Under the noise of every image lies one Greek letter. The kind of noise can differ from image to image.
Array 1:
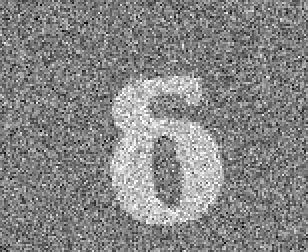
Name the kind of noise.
independent entries
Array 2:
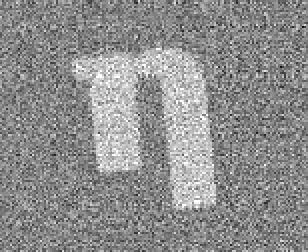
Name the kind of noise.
low rank plus noise
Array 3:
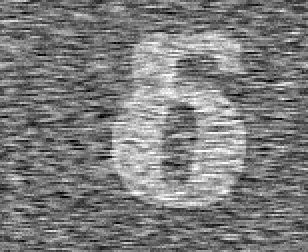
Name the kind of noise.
streaked along the rows
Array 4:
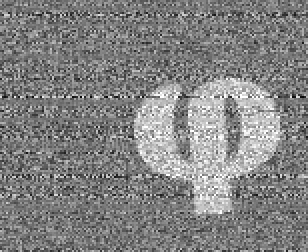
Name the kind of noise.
rows of uneven size
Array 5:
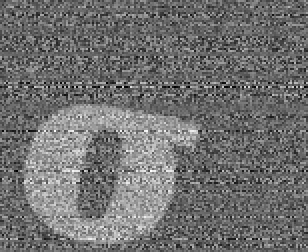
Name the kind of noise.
rows of uneven size
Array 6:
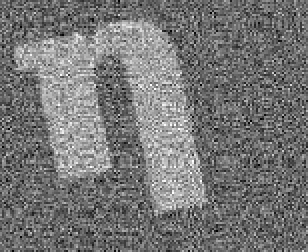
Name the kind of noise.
low rank plus noise
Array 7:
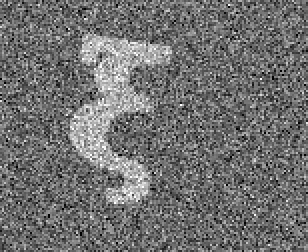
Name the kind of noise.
independent entries
